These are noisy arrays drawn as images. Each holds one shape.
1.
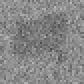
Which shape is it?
flag
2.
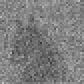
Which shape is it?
chess knight
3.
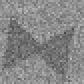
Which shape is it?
bow tie
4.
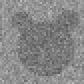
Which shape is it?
bear's head
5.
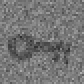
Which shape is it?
key
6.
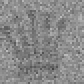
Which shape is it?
chess queen
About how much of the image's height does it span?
nearly all
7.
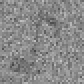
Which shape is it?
musical note
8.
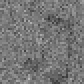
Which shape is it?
pair of musical notes
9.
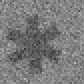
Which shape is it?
asterisk
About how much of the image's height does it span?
two thirds
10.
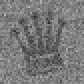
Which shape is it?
chess queen
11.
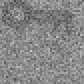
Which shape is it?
key
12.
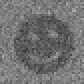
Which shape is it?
smiling face
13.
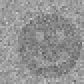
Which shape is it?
smiling face
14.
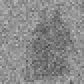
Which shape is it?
chess knight
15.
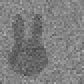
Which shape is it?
rabbit's head
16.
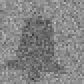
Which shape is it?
bell
